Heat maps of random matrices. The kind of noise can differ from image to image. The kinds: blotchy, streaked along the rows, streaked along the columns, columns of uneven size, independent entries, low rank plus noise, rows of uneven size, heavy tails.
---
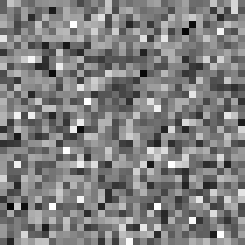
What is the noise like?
independent entries
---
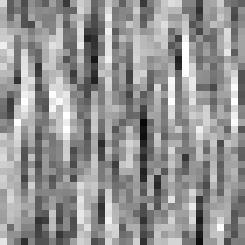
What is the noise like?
streaked along the columns
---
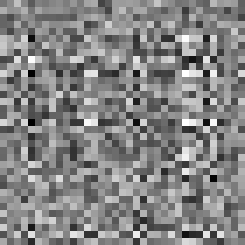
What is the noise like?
low rank plus noise
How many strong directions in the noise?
one
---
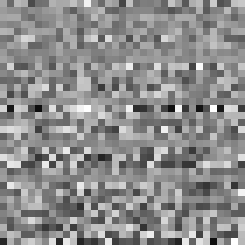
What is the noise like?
rows of uneven size
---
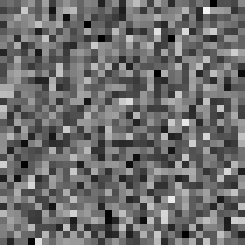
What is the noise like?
independent entries
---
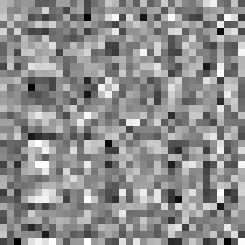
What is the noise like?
low rank plus noise
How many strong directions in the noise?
one
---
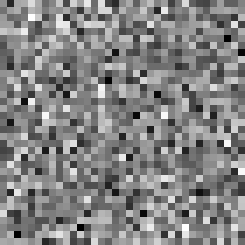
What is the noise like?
independent entries
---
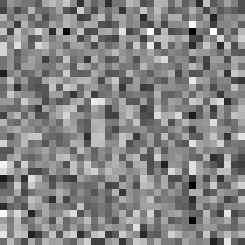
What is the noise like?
low rank plus noise
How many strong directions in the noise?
three or four
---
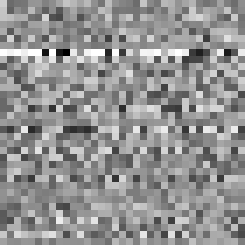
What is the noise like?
rows of uneven size
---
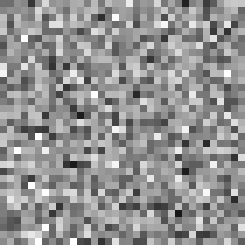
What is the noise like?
independent entries
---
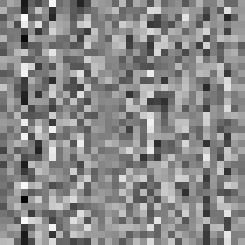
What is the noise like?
columns of uneven size
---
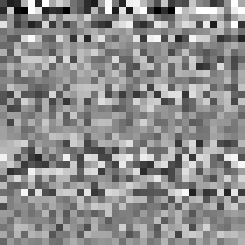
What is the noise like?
rows of uneven size
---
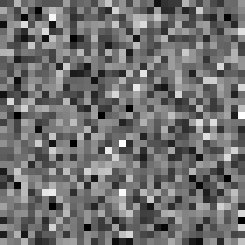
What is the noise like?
independent entries
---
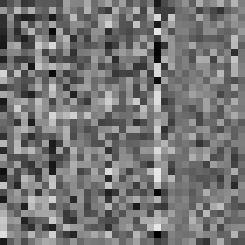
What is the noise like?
columns of uneven size
